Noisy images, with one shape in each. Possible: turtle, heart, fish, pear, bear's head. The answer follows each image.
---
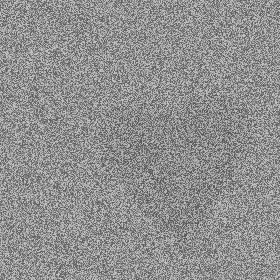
heart
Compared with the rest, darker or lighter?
darker
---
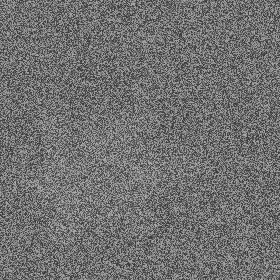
turtle
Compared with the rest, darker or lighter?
lighter
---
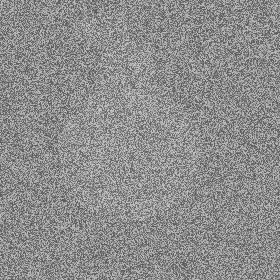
pear
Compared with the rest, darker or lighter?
lighter
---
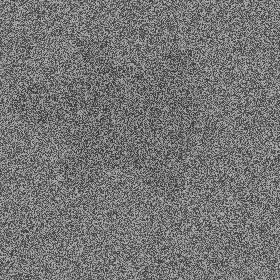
turtle
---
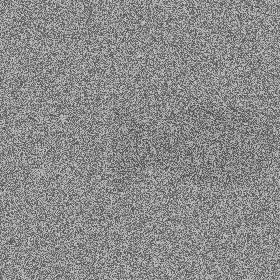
fish
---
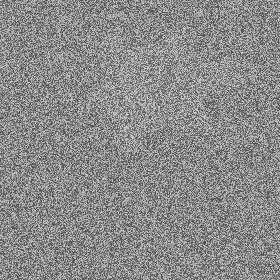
turtle
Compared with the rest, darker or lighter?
lighter
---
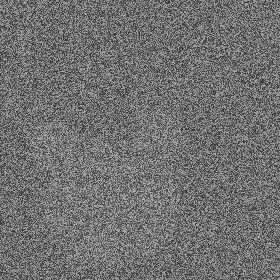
bear's head
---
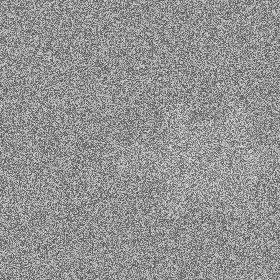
turtle
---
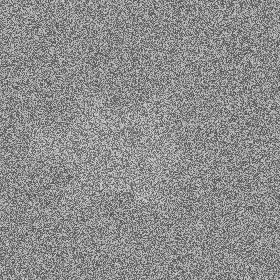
turtle
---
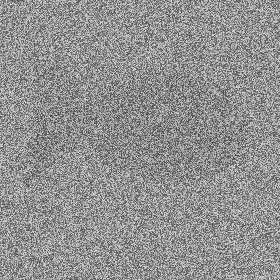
fish
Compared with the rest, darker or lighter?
darker
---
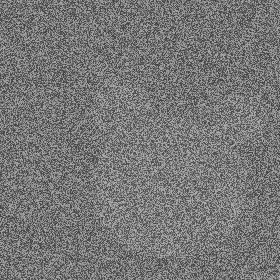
bear's head
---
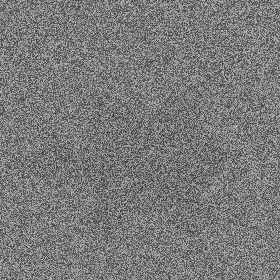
turtle
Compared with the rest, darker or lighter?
darker
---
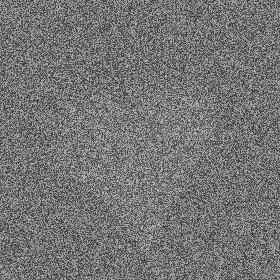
heart
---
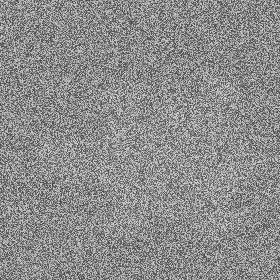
turtle
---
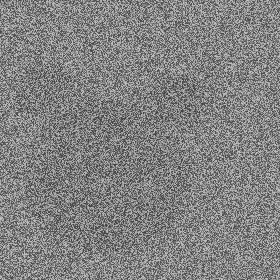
bear's head
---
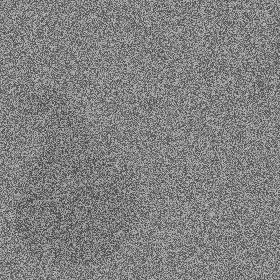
pear
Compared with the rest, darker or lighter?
darker
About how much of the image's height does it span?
two thirds
